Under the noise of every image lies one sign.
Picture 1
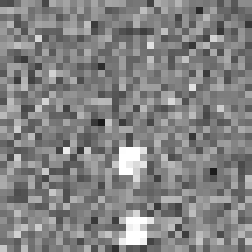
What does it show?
light colon, bottom middle
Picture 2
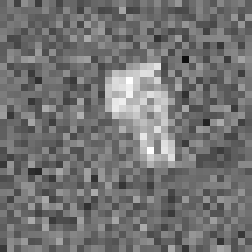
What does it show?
light pilcrow, centre
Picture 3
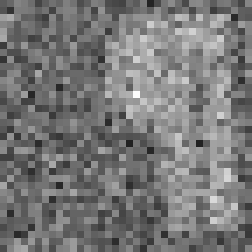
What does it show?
light pilcrow
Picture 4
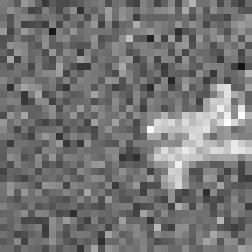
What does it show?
light not-equal sign, middle right
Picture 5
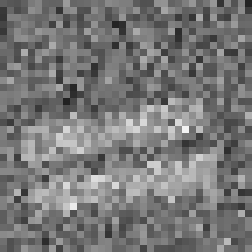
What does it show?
light equals sign
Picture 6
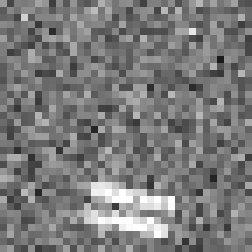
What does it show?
light equals sign, bottom middle
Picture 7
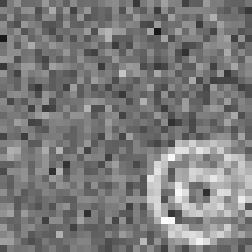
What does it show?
light at sign, bottom right
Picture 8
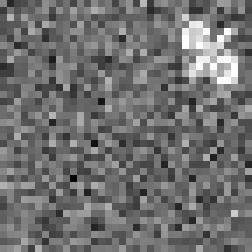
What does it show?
light percent sign, top right
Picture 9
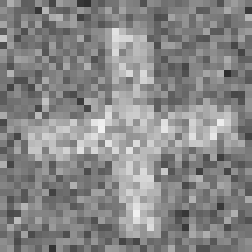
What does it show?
light plus sign
